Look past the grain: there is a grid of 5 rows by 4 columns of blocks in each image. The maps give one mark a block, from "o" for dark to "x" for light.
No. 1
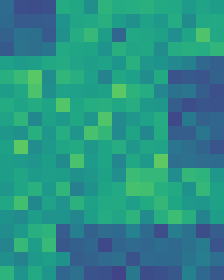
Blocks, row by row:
o x x x
x x x o
x x x o
x x x x
x o o o
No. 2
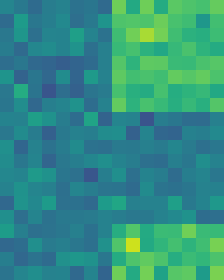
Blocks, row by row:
o o x x
o o x x
o o o o
o o o o
o o x x
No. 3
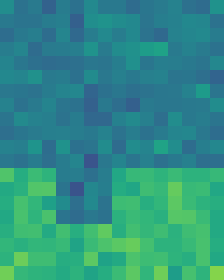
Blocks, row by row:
o o o o
o o o o
o o o o
x o x x
x x x x
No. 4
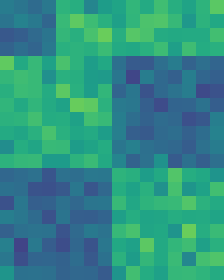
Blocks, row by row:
o x x x
x x o o
x x o o
o o x x
o o x x
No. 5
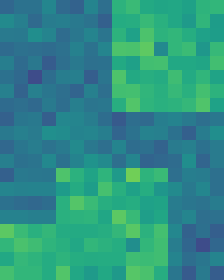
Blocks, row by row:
o o x x
o o x x
o o o o
o x x o
x x x o
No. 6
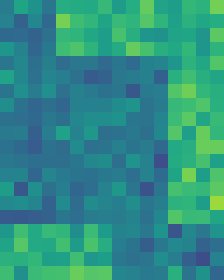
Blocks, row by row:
o x x x
o o o x
o o o x
o o o x
x x o o
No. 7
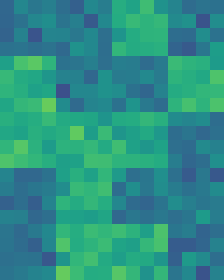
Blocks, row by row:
o o x o
x o o x
x x x o
o x o o
o x x o
